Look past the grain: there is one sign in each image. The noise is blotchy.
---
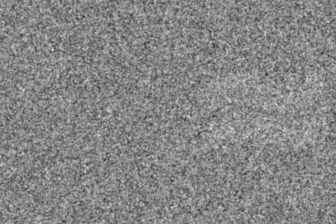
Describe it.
light approximately sign, middle right
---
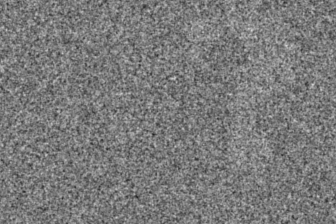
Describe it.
light question mark
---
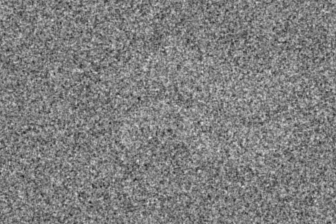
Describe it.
light approximately sign
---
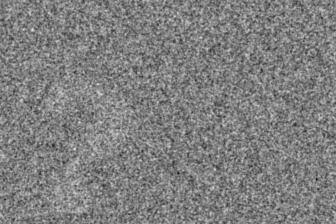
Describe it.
light question mark
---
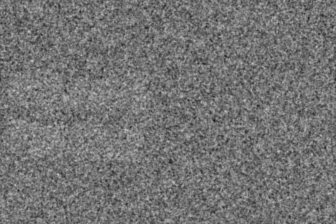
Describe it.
light equals sign, middle left
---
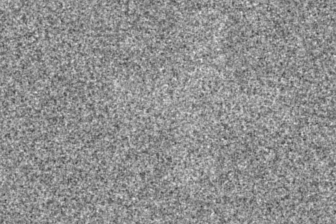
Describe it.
light plus sign
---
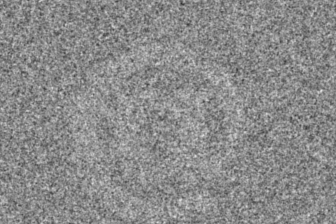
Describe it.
light at sign
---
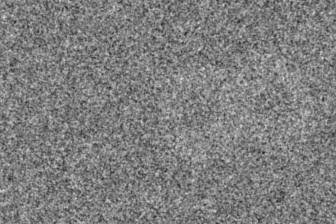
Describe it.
light infinity sign
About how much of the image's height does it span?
half
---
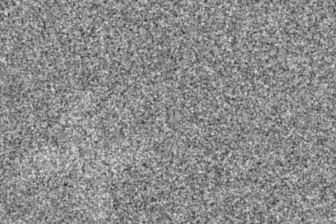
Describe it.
light plus sign
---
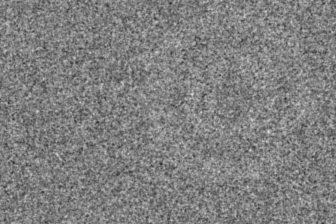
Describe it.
light at sign
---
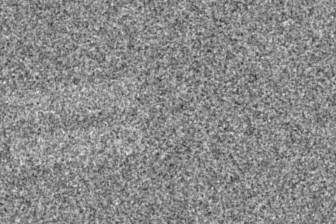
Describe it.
light equals sign, middle left
